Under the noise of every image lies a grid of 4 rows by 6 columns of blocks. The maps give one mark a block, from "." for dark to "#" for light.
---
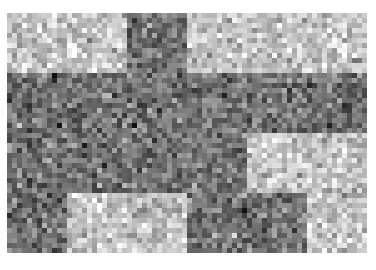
# # . # # #
. . . . . .
. . . . # #
. # # . . #
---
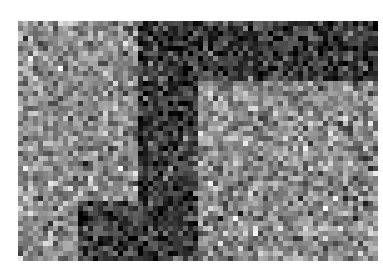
# # . . . .
# # . # # #
# # . # # #
# . . # # #
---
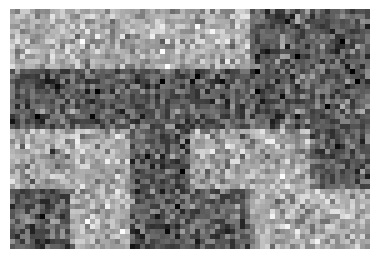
# # # # . .
. . . . . .
# # . # # .
. # . . # #
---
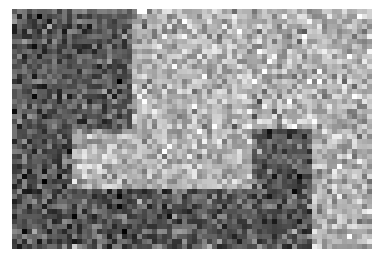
. . # # # #
. . # # # #
. # # # . #
. . . . . #
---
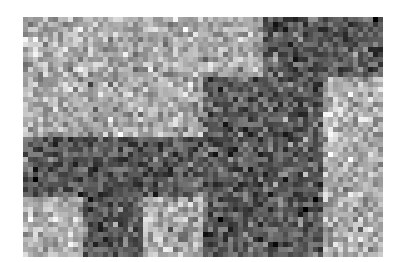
# # # # . .
# # # . . #
. . . . . #
# . # . . #
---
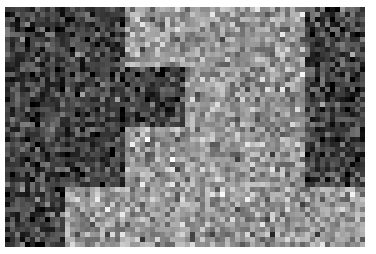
. . # # # .
. . . # # .
. . # # # .
. # # # # #
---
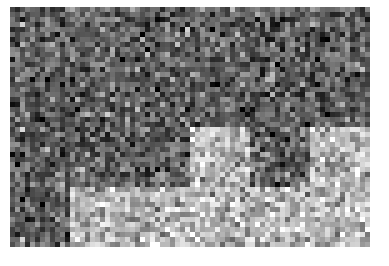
. . . . . .
. . . . . .
. . . # . #
. # # # # #
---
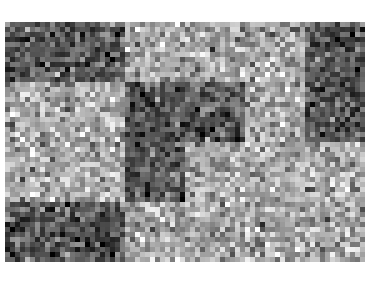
. . # # # .
# # . . # .
# # . # # #
. . # # # #
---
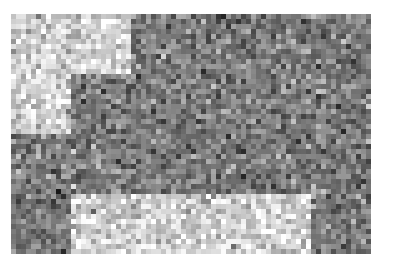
# # . . . .
# . . . . .
. . . . . .
. # # # # .
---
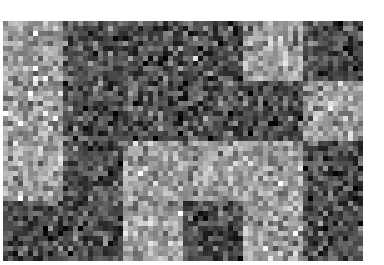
# . . . # .
# . . . . #
# . # # # .
. . # . # .
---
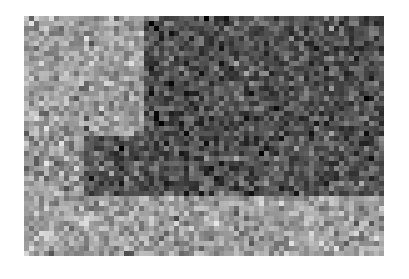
# # . . . .
# # . . . .
# . . . . .
# # # # # #
